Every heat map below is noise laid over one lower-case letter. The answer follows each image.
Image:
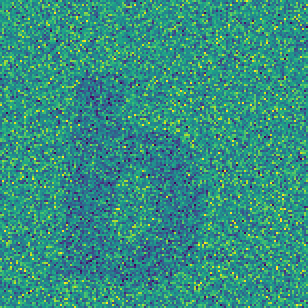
b
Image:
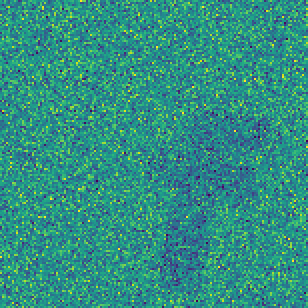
f
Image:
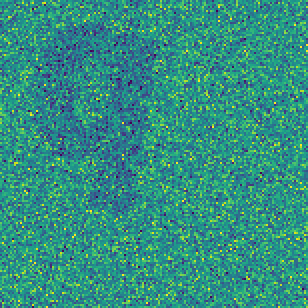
q
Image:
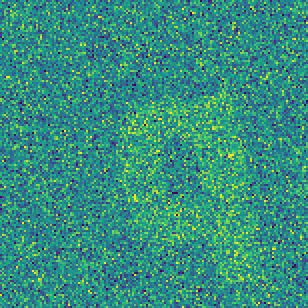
q
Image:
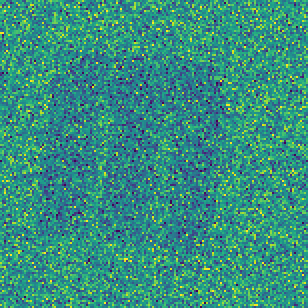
m
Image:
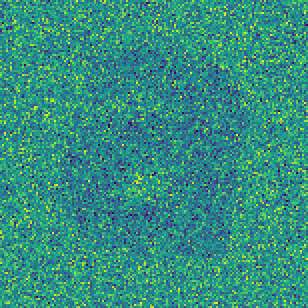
a
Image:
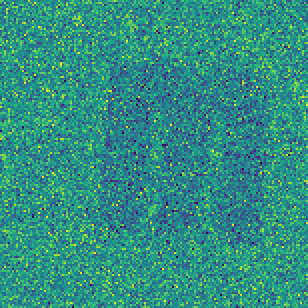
m
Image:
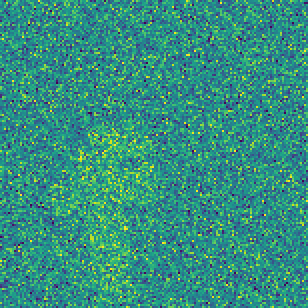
f
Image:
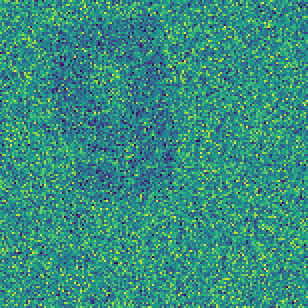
g
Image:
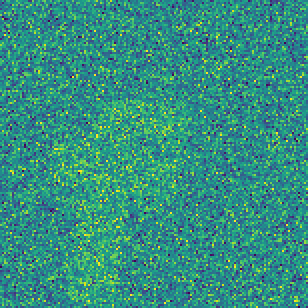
f
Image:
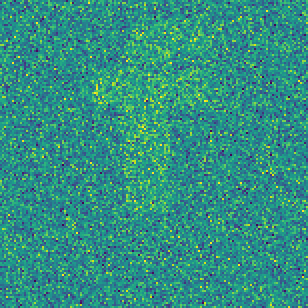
f
